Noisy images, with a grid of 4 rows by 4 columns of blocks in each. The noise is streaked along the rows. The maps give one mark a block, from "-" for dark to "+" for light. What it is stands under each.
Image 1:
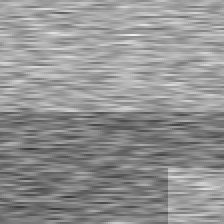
+ + + +
+ + + +
- - - -
- - - +
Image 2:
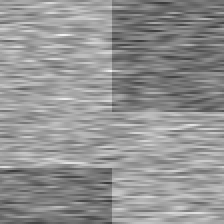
+ + - -
+ + - -
+ + + +
- - + +
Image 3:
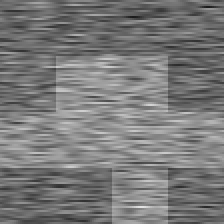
- - - -
- + + -
+ + + +
- - + -
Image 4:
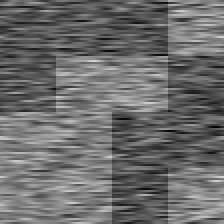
- - - +
- + + -
+ + - -
+ + - +
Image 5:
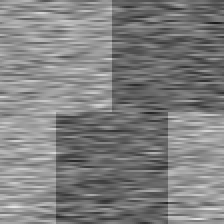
+ + - -
+ + - -
+ - - +
+ - - +
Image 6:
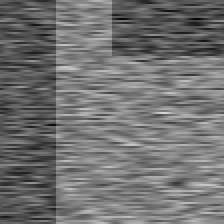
- + - -
- + + +
- + + +
- + + +
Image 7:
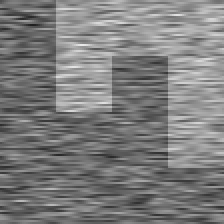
- + + +
- + - +
- - - +
- - - -
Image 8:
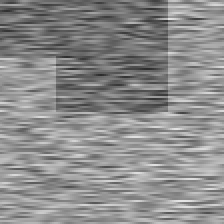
- - - +
+ - - +
+ + + +
+ + + +
